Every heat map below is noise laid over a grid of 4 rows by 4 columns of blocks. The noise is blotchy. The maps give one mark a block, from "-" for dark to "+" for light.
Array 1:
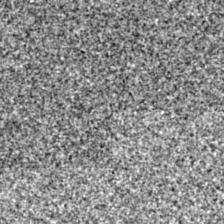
- - - -
- - - -
- - + +
+ + + +
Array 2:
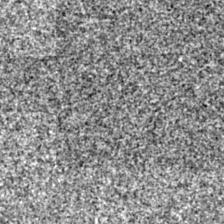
+ - - -
- - - -
+ - - -
+ + + +
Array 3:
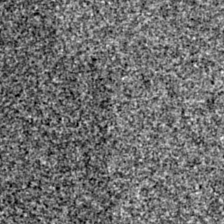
- + + +
- - + +
- - + +
- - + +
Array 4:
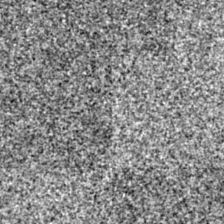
- - - +
- - + +
- - + +
+ + - -
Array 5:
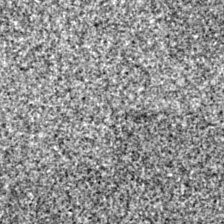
+ + + -
+ + + +
+ + - -
- - - -
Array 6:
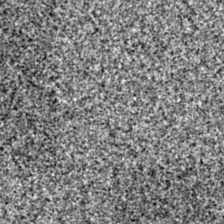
- + + +
- + + +
- + + +
+ + - -
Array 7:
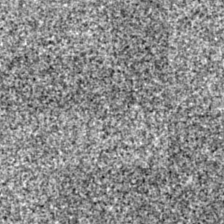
+ + - +
- - - +
+ + + -
+ - - -
